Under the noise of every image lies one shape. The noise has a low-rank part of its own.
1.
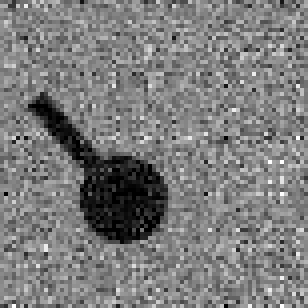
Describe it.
dark lollipop
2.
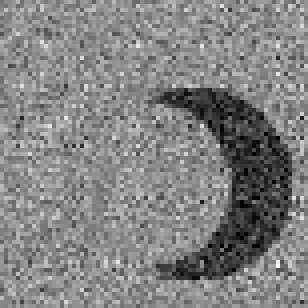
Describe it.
dark crescent
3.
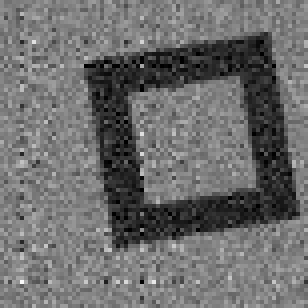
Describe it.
dark square frame
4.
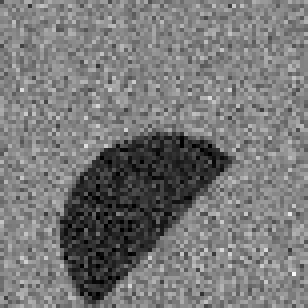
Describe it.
dark half disc
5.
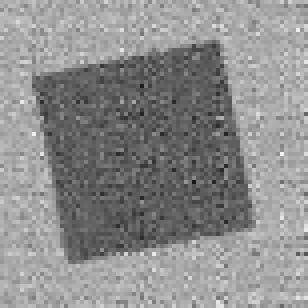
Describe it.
dark square
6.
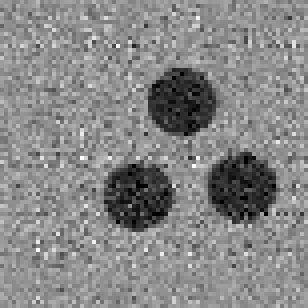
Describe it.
dark three dots
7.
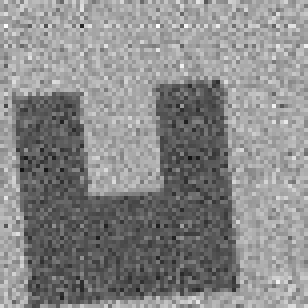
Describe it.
dark square with a notch
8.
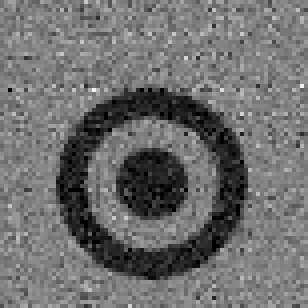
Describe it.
dark bullseye
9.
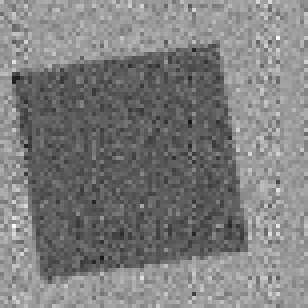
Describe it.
dark square
